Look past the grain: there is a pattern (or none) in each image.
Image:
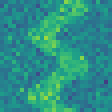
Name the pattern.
a wavy band
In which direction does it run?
top to bottom
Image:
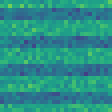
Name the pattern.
horizontal stripes
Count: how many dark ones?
4
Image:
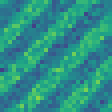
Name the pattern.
diagonal stripes
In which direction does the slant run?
bottom left to top right
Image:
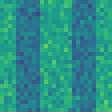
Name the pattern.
vertical stripes
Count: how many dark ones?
2
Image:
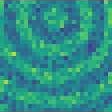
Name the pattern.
rings round one point
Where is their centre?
top middle
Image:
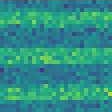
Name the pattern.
horizontal stripes
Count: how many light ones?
3
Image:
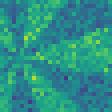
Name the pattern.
spokes from one point
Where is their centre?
middle left
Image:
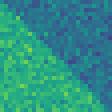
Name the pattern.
a sharp edge
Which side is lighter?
bottom left
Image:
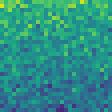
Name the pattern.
a smooth slope
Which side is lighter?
top
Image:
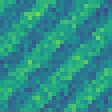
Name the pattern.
diagonal stripes
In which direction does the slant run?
bottom left to top right
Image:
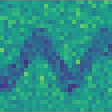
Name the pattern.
a wavy band
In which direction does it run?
left to right
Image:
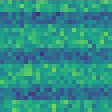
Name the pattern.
horizontal stripes
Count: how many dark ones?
3
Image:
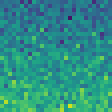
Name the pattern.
a smooth slope
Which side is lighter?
bottom
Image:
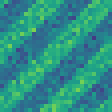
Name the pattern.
diagonal stripes
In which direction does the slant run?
bottom left to top right
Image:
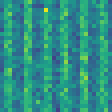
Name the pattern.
vertical stripes
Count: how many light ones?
6
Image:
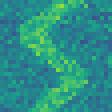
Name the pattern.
a wavy band
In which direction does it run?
top to bottom
